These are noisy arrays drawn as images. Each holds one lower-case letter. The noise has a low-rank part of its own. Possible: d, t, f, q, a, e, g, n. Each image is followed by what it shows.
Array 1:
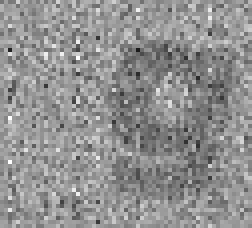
g
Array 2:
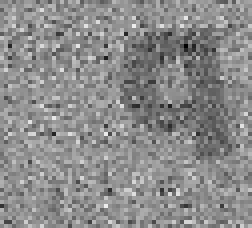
q
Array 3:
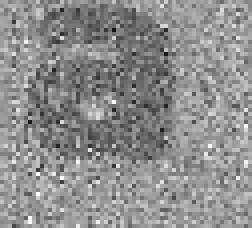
a
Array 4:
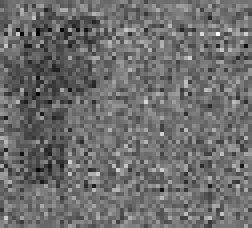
f
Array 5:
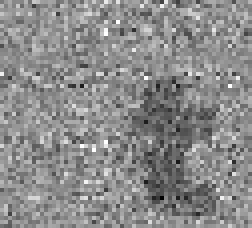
t
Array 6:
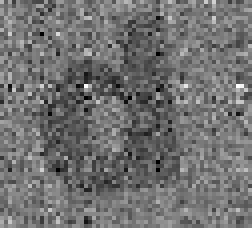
d
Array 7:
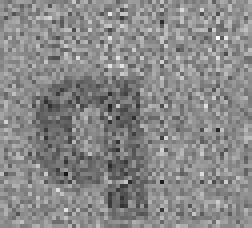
q
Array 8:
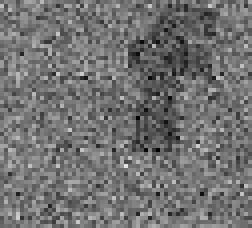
f
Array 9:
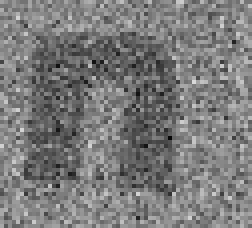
n
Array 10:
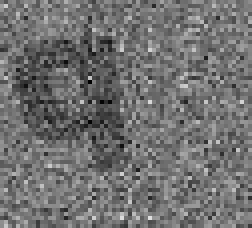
q
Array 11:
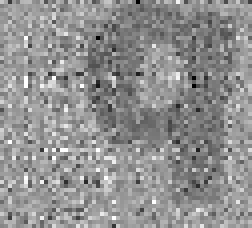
q
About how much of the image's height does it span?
nearly all
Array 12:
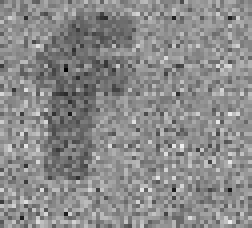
f
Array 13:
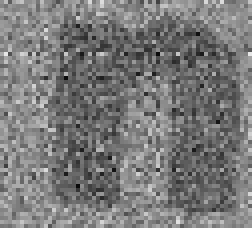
n
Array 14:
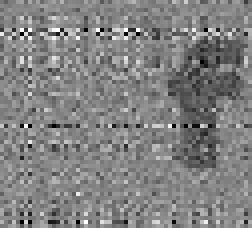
f
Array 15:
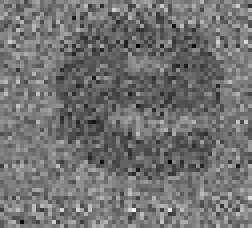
e
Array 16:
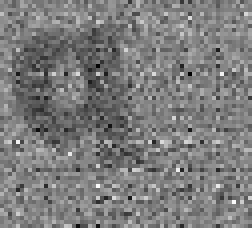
q
